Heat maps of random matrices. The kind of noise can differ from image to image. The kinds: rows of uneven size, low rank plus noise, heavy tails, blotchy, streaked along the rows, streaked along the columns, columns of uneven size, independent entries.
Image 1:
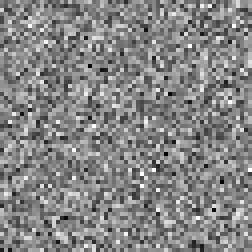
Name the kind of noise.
independent entries
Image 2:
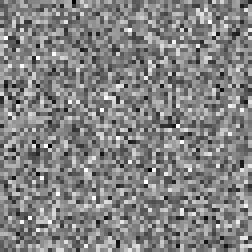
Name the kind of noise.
independent entries
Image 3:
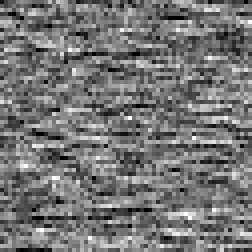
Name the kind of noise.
streaked along the rows
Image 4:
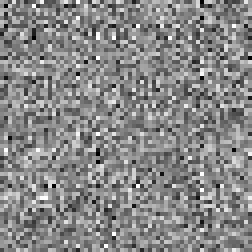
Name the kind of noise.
low rank plus noise
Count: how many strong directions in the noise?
three or four
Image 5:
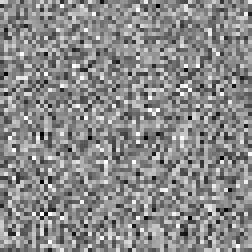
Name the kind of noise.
low rank plus noise
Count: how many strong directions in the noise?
one
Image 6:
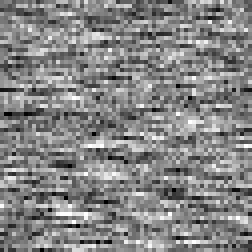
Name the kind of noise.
streaked along the rows
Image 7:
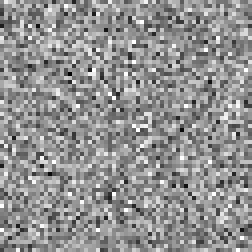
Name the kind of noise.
independent entries
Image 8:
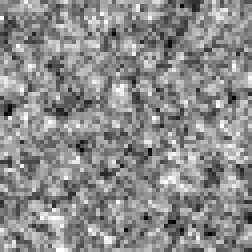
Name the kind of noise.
blotchy
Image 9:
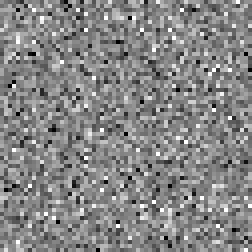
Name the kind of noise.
heavy tails
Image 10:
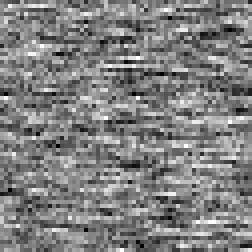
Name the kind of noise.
streaked along the rows
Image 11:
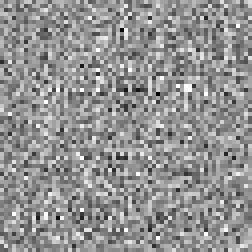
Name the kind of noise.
low rank plus noise
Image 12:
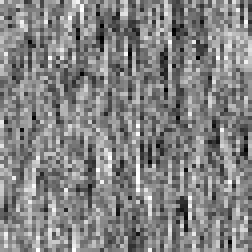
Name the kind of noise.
streaked along the columns
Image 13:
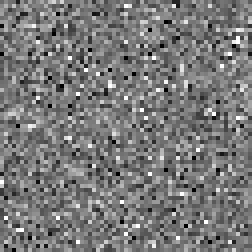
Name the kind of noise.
heavy tails
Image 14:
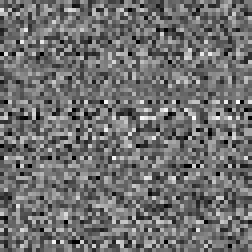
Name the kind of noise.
rows of uneven size
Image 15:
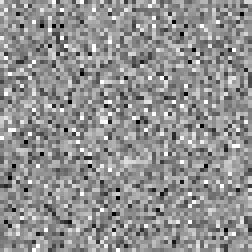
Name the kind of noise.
heavy tails
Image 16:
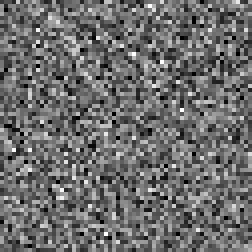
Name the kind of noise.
independent entries
